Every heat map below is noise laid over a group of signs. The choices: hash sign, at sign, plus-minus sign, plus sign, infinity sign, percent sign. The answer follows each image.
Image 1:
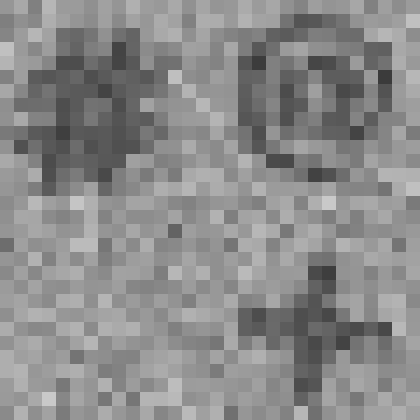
top left: hash sign; top right: at sign; bottom right: plus sign
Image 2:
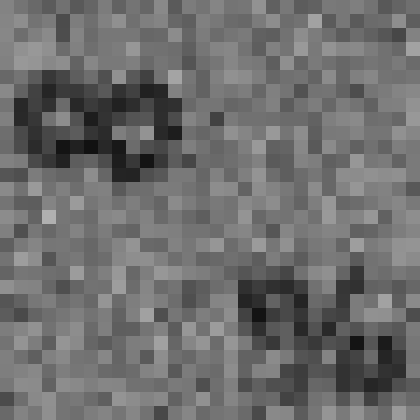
top left: infinity sign; bottom right: percent sign
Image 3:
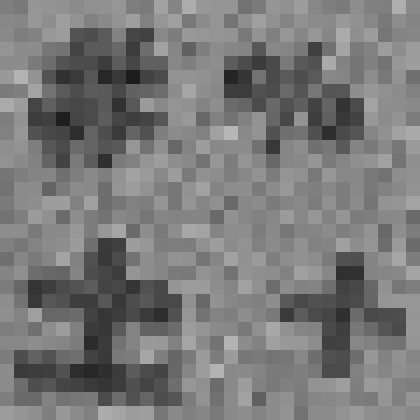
top left: hash sign; top right: percent sign; bottom left: plus-minus sign; bottom right: plus sign
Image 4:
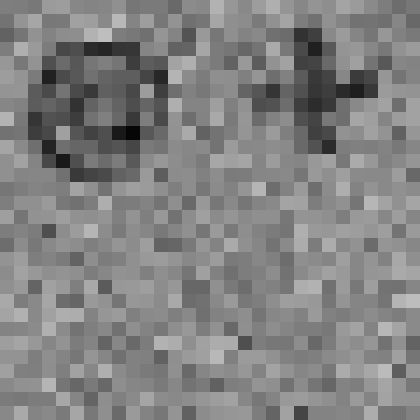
top left: at sign; top right: plus sign
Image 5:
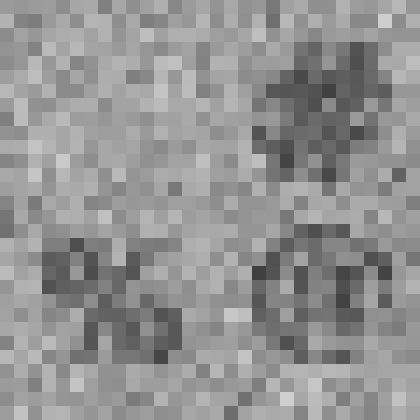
top right: hash sign; bottom left: percent sign; bottom right: at sign
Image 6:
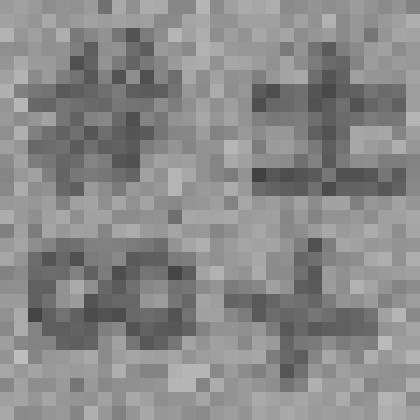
top left: hash sign; top right: plus-minus sign; bottom left: infinity sign; bottom right: plus sign
